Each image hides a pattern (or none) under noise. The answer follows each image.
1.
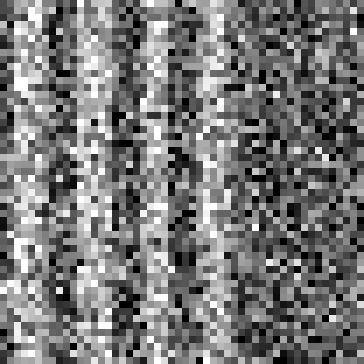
bands of columns
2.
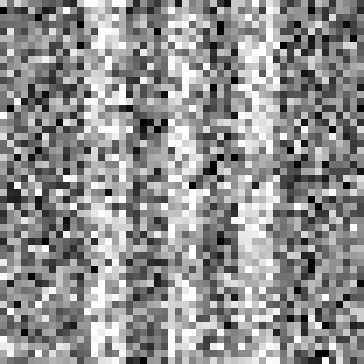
bands of columns
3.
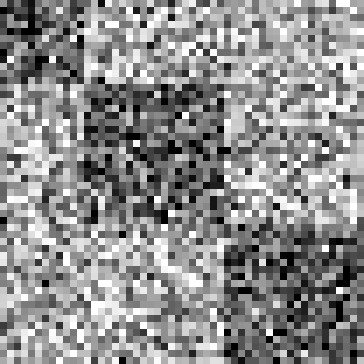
blocks along the diagonal
